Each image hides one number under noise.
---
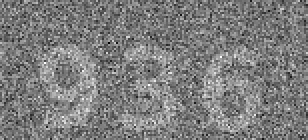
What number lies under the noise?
936
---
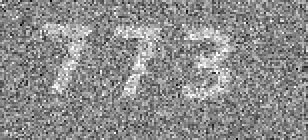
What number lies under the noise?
773
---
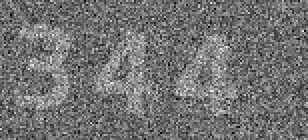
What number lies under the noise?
344
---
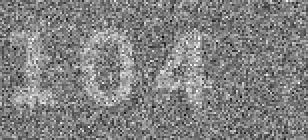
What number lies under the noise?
104
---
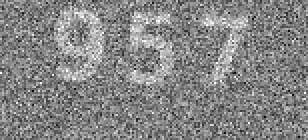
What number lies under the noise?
957
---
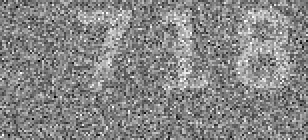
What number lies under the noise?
718
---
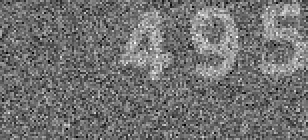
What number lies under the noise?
495
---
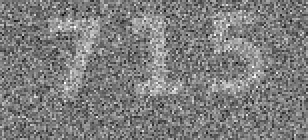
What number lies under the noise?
715
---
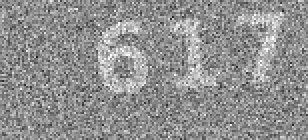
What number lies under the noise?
617
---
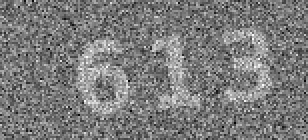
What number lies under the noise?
613
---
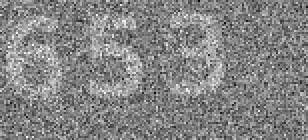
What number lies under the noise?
653
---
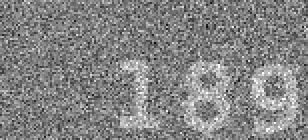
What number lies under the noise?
189
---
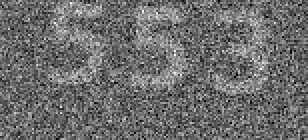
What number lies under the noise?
553
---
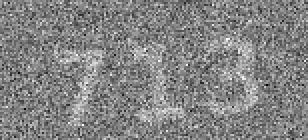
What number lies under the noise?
713
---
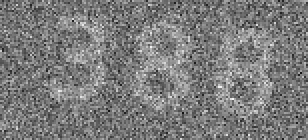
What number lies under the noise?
388
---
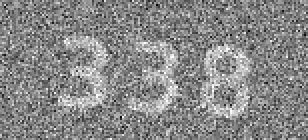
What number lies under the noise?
338
